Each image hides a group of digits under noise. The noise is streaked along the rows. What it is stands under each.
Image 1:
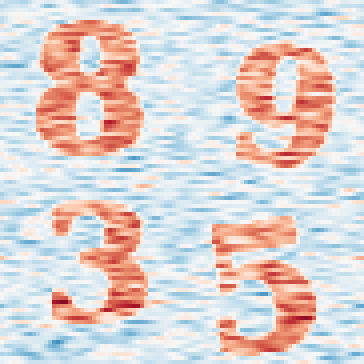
top left: 8; top right: 9; bottom left: 3; bottom right: 5
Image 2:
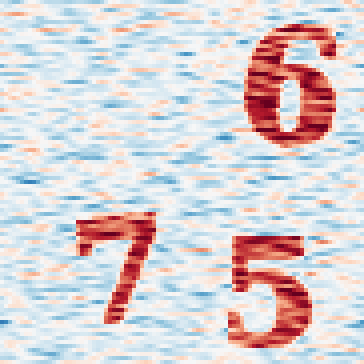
top right: 6; bottom left: 7; bottom right: 5
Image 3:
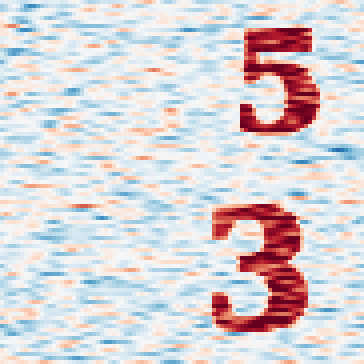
top right: 5; bottom right: 3
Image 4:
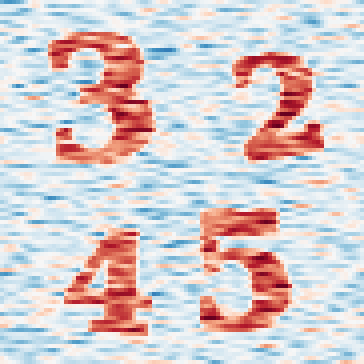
top left: 3; top right: 2; bottom left: 4; bottom right: 5
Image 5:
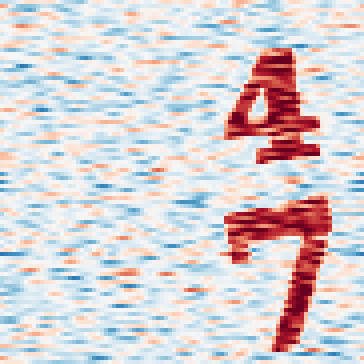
top right: 4; bottom right: 7
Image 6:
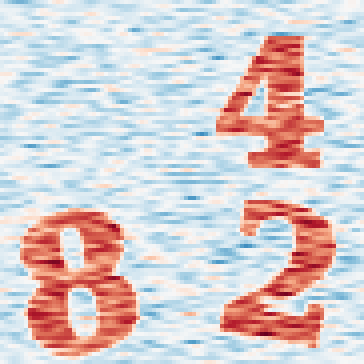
top right: 4; bottom left: 8; bottom right: 2
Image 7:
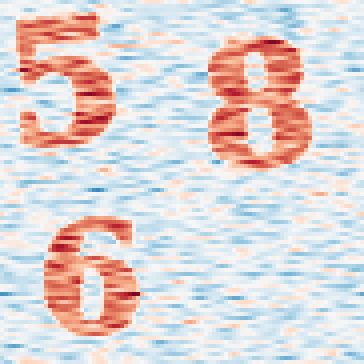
top left: 5; top right: 8; bottom left: 6
